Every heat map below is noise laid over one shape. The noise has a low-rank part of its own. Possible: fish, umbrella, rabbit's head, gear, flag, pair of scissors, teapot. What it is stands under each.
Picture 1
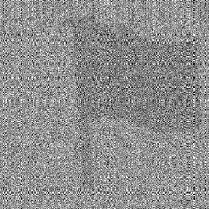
flag
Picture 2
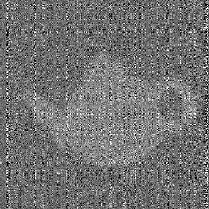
teapot
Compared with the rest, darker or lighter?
lighter
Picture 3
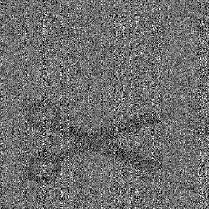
pair of scissors
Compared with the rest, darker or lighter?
darker
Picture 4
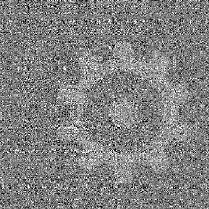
gear
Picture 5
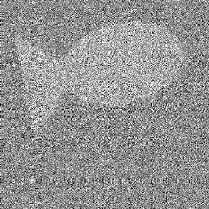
fish
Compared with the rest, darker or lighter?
lighter
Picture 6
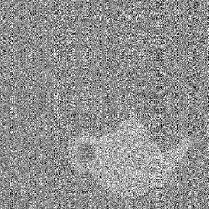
teapot
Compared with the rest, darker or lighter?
lighter
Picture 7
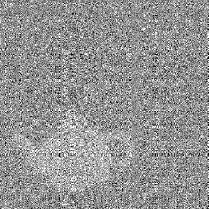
teapot
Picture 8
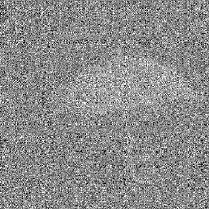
umbrella
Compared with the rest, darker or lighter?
lighter
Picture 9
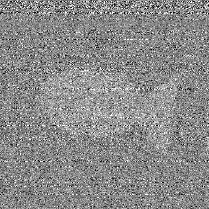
fish
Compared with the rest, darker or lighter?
lighter
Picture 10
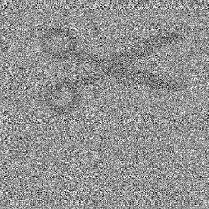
pair of scissors
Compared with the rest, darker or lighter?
darker
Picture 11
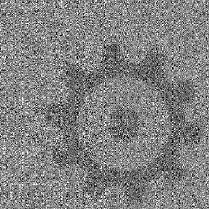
gear
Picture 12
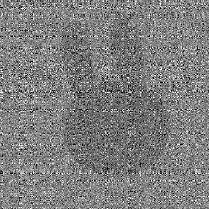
rabbit's head
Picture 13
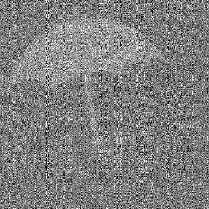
umbrella
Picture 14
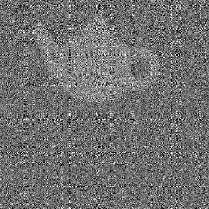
teapot
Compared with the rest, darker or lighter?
lighter
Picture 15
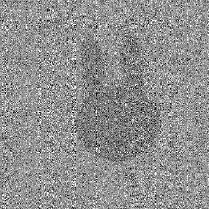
rabbit's head
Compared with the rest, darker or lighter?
darker
